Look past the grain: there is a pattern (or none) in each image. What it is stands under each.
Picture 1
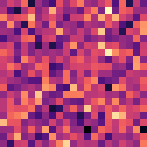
only noise
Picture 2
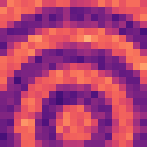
rings round one point
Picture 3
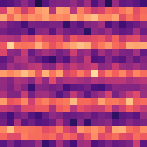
horizontal stripes
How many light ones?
5
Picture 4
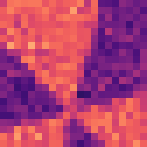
spokes from one point
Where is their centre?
bottom middle
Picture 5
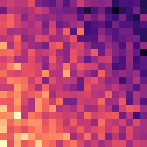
a smooth slope
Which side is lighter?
bottom left
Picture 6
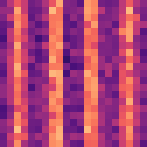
vertical stripes
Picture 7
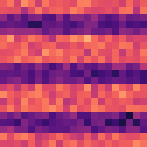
horizontal stripes
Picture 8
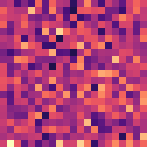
only noise
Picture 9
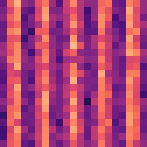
vertical stripes
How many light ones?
5
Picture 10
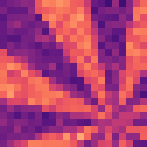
spokes from one point
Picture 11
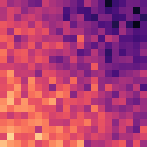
a smooth slope
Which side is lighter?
bottom left
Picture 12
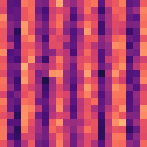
vertical stripes
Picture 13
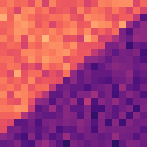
a sharp edge
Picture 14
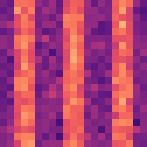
vertical stripes
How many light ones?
3
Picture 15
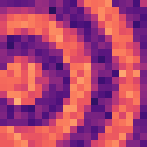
rings round one point
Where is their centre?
middle left
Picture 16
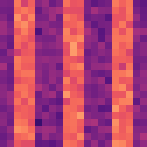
vertical stripes
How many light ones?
3
